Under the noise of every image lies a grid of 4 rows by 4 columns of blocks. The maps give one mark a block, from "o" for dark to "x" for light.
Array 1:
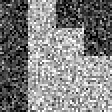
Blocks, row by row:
o x o o
o x x o
o x x x
o x x x
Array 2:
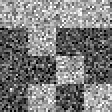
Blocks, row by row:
x x x x
o x o o
o o x o
o x o x
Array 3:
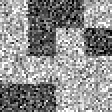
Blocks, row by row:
x o o x
x o x o
x x x x
o o x x
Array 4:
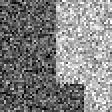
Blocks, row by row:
o o x x
o o x x
o o x x
o o o x
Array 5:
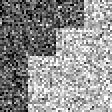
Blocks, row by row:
o o o x
o o x x
o x x x
o x x x
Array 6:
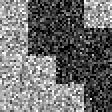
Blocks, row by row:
x o o x
x o o o
x x o o
x x x o
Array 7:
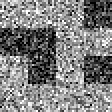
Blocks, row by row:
x x x o
o o x x
x o x o
x x x x
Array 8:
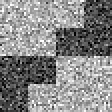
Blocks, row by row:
x x x o
x x o o
o o x x
o x x x
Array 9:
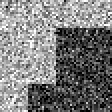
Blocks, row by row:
x x x x
x x o o
x x o o
x o o o
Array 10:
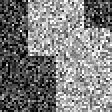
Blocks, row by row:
o x x o
o x x x
o o x x
o o x x
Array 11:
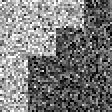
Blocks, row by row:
x x x o
x x o o
x o o o
x o o o
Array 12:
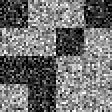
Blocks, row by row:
o x x o
x x o x
o o x x
x o x x
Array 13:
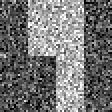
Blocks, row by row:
o x x o
o x x o
o o x o
o o x o
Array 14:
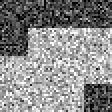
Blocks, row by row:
o o o o
o x x x
x x x x
x x x o
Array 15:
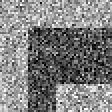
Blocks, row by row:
x x x x
x o o o
x o o o
x o x x
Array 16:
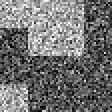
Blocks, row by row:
x x x o
o x x o
o o o o
x o o o
